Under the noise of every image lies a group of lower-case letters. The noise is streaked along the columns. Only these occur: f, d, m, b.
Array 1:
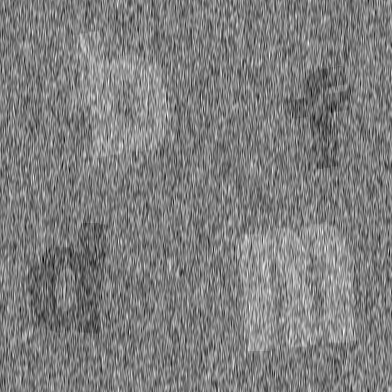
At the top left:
b
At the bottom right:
m
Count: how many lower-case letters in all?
4
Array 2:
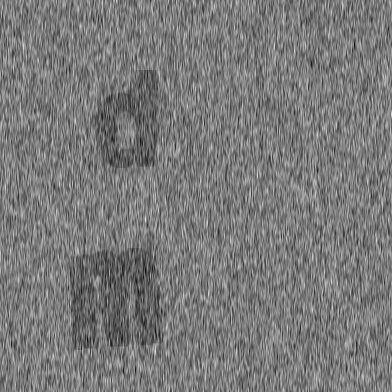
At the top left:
d
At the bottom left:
m
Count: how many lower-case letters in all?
2
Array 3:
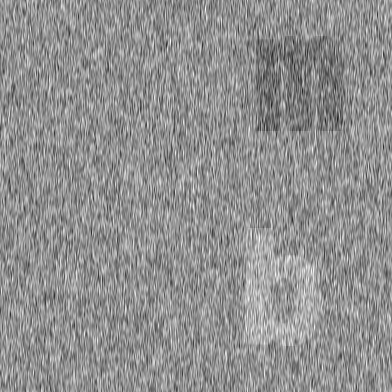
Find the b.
bottom right
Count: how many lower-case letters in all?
2
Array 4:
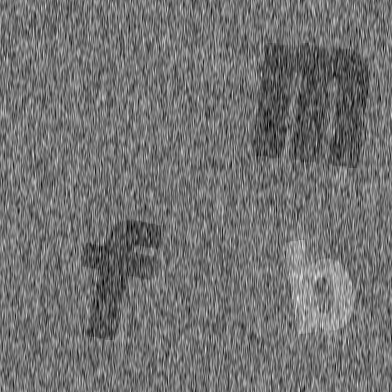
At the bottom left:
f
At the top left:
nothing
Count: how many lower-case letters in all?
3
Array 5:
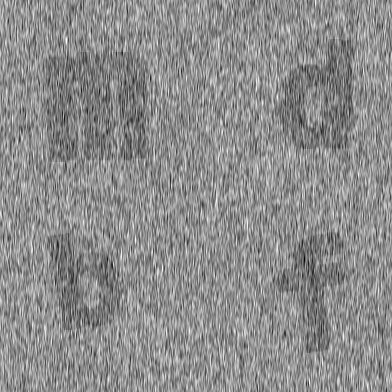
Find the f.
bottom right
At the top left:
m
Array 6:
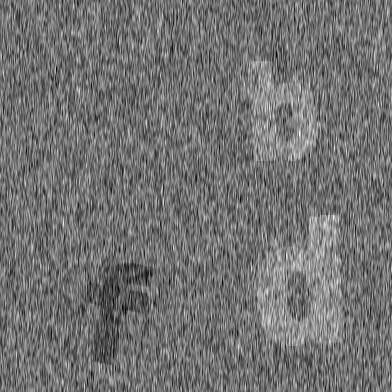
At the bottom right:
d
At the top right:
b
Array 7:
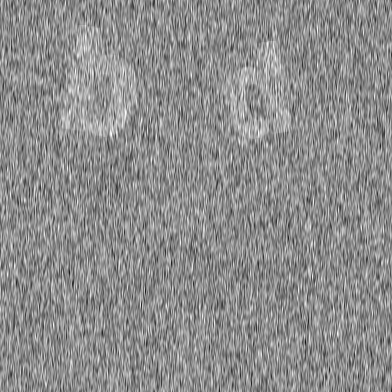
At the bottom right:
nothing
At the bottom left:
nothing
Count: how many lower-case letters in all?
2
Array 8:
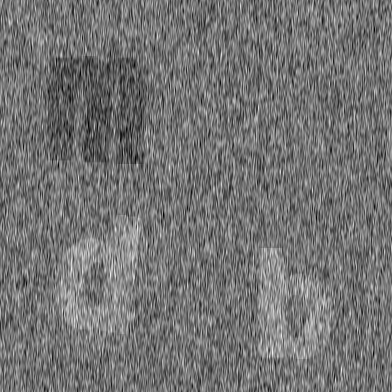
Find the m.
top left
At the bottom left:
d
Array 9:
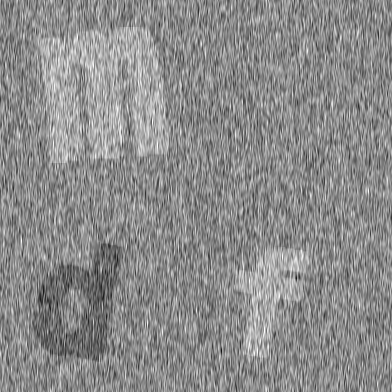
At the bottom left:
d
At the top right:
nothing
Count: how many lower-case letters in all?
3
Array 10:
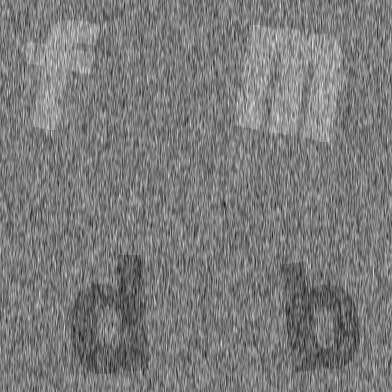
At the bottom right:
b
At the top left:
f
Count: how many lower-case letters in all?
4
